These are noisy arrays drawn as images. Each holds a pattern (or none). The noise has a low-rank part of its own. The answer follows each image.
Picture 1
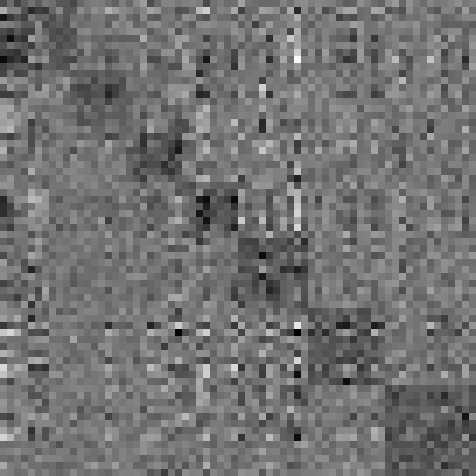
blocks along the diagonal
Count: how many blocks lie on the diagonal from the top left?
7
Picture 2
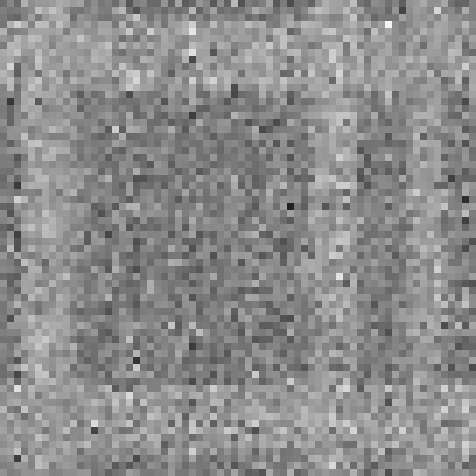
bands of rows crossing bands of columns
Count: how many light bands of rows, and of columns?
2 and 3
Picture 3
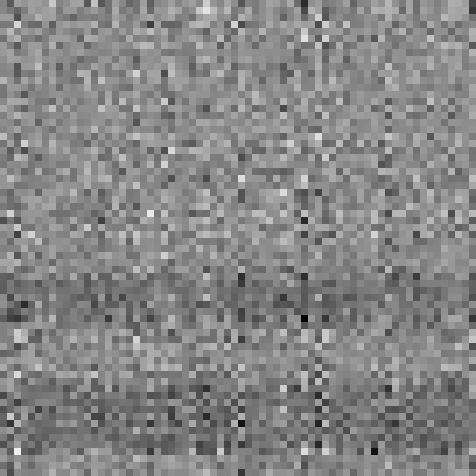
bands of rows
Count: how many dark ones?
2
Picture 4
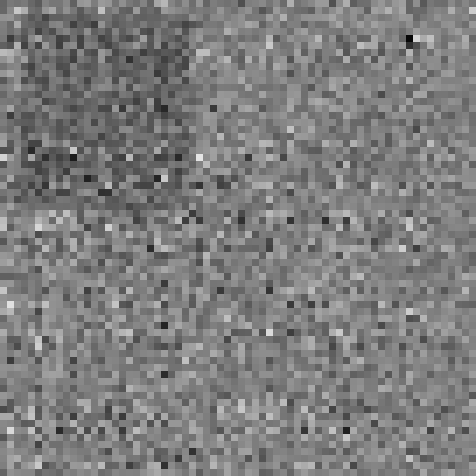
one block
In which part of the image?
top left
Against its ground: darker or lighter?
darker
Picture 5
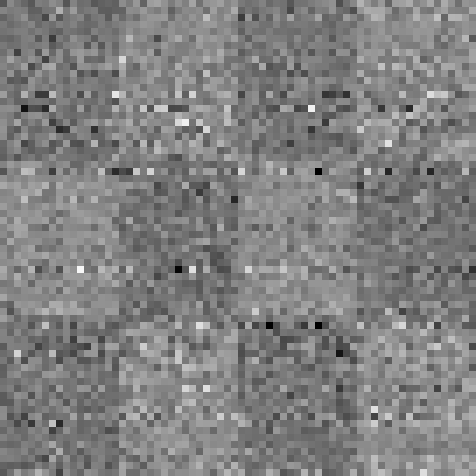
a checkerboard
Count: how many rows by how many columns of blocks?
3 by 4
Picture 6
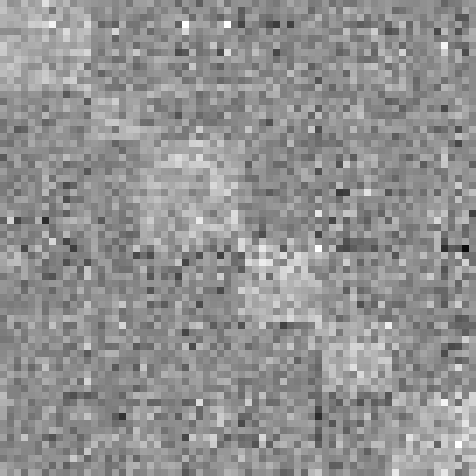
blocks along the diagonal
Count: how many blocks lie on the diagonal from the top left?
6
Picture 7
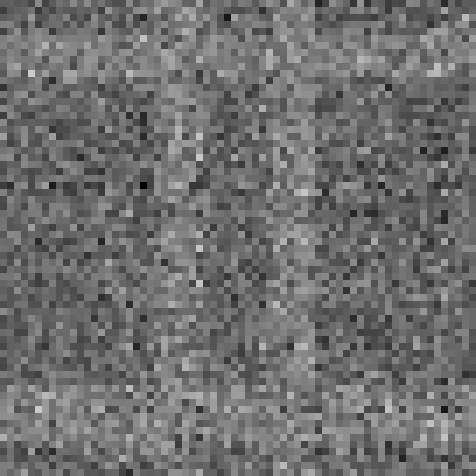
bands of rows crossing bands of columns
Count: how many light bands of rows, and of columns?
2 and 2
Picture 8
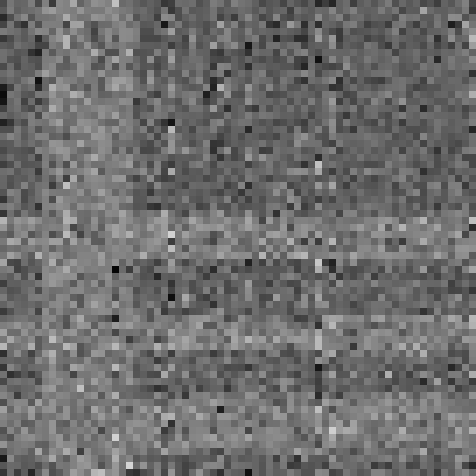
bands of rows crossing bands of columns
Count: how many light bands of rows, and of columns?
3 and 1
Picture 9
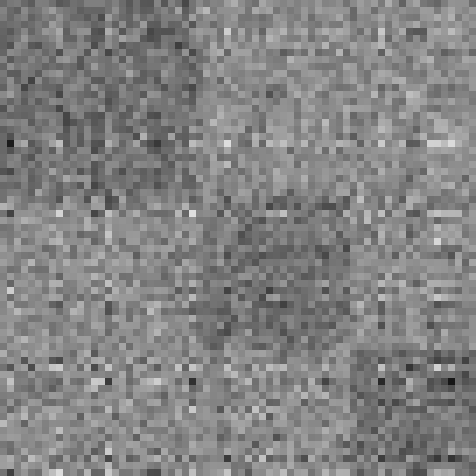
blocks along the diagonal
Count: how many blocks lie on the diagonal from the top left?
3
